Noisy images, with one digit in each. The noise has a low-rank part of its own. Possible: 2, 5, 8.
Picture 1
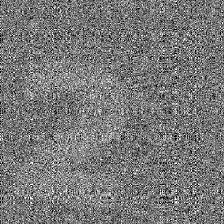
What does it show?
light 2
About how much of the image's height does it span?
two thirds
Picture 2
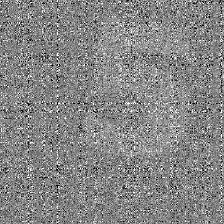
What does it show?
light 5
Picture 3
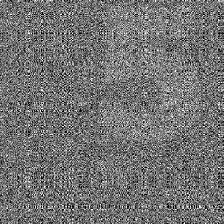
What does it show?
light 5
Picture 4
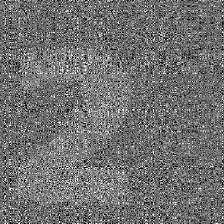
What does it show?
light 2
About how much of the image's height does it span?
two thirds
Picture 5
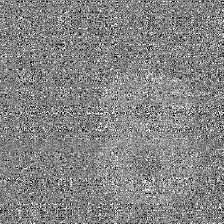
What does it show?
light 8
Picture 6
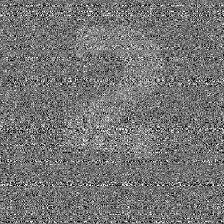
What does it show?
light 2
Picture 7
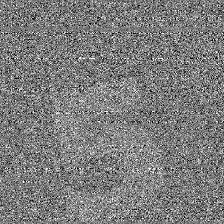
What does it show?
light 5
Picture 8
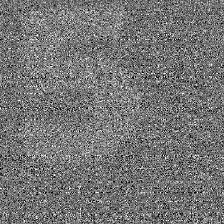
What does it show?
light 5
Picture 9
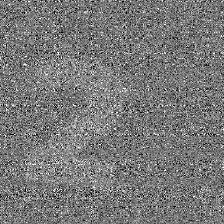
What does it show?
light 2
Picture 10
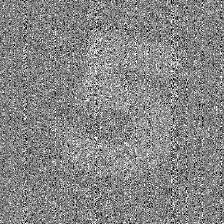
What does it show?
light 5
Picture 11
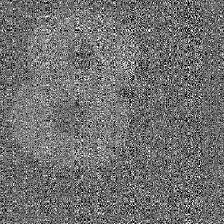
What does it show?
light 8
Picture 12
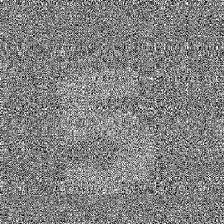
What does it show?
light 5
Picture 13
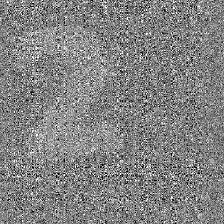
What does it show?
light 2
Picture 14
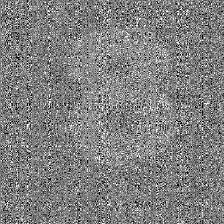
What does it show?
light 8
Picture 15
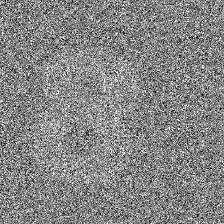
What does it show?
light 8
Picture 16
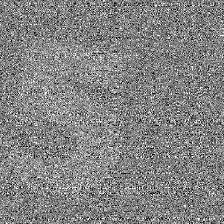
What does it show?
light 5
